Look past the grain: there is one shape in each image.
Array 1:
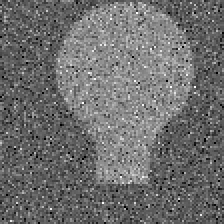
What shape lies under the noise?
light bulb
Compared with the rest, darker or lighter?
lighter
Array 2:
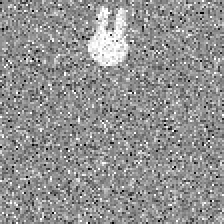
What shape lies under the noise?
rabbit's head
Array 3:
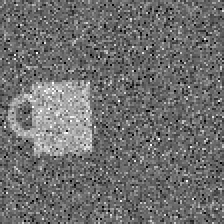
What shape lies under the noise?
cup
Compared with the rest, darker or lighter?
lighter
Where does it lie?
middle left
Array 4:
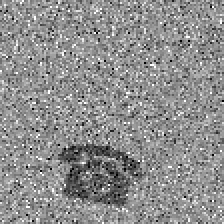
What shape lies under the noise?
telephone
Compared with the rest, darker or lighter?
darker
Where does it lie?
bottom middle
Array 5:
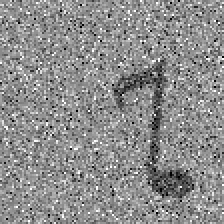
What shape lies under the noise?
musical note
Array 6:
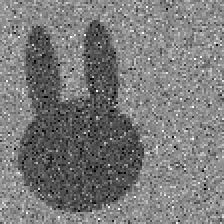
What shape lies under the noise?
rabbit's head
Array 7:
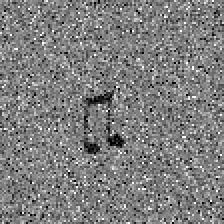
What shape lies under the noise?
pair of musical notes
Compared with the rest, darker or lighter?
darker
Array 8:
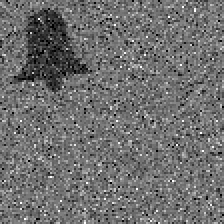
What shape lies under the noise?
bell
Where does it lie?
top left
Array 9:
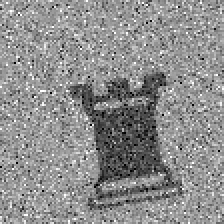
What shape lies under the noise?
chess rook
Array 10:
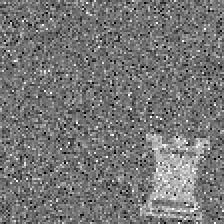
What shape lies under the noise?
chess rook
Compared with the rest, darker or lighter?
lighter
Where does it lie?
bottom right
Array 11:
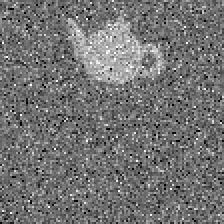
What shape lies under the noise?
teapot
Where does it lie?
top middle
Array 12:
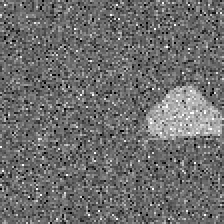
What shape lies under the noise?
cloud
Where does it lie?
middle right
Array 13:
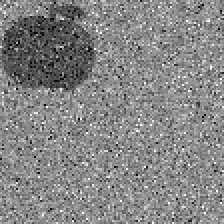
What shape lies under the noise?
apple
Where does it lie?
top left
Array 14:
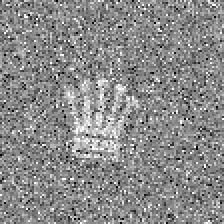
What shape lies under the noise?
chess queen
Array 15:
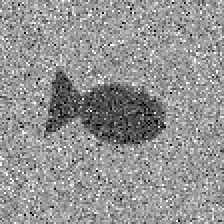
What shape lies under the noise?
fish
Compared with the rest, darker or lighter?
darker
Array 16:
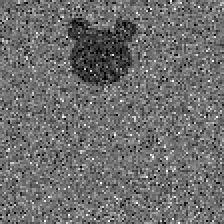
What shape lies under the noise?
bear's head
